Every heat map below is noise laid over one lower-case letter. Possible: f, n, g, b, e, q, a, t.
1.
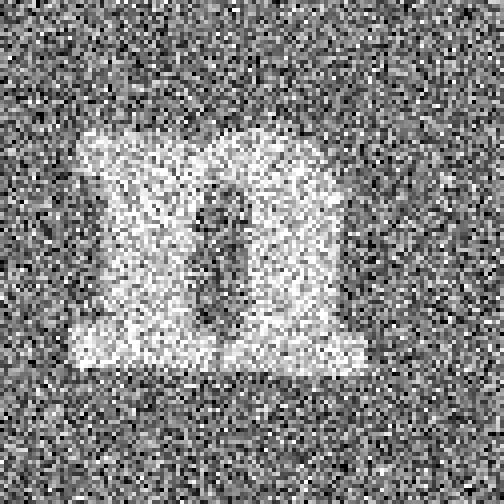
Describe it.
light n
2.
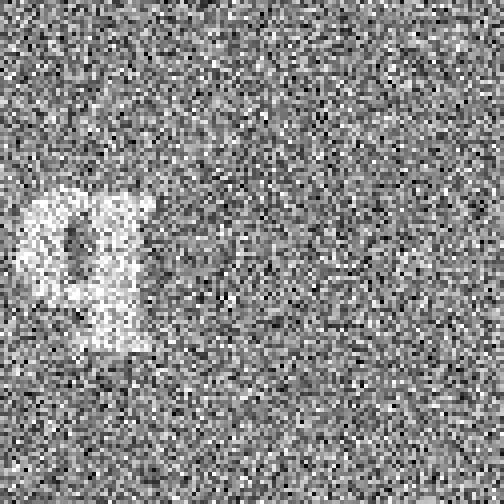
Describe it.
light q, middle left
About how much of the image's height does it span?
a third
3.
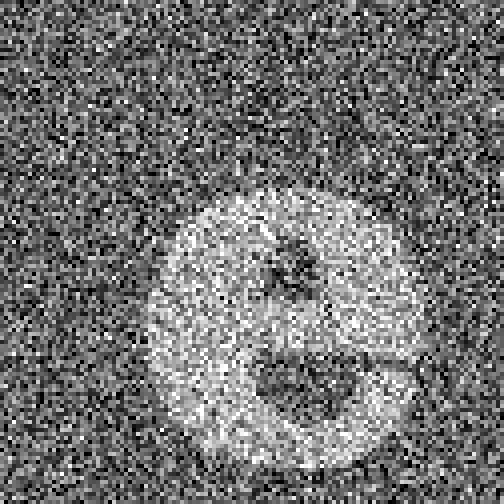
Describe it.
light e
